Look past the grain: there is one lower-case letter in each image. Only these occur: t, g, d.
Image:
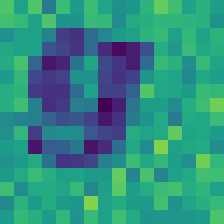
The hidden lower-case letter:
g
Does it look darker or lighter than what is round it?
darker
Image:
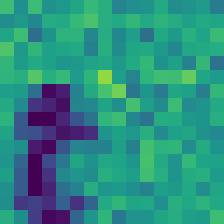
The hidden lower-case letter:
t
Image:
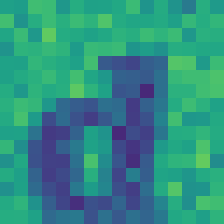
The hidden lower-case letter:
d
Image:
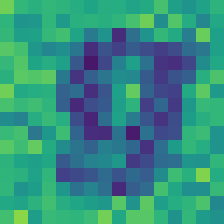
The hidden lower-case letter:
g
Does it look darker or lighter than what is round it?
darker
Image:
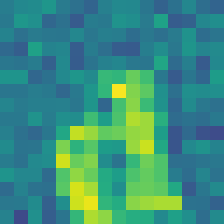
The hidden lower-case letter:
d
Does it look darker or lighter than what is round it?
lighter
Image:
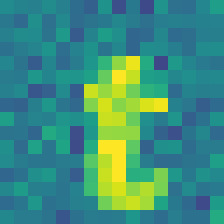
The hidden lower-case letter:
t
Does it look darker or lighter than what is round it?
lighter
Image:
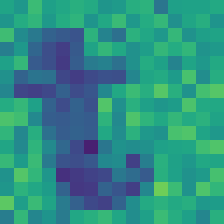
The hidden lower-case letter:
t
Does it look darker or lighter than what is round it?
darker
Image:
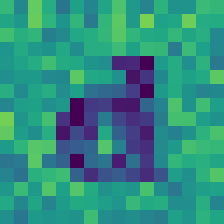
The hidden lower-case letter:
d
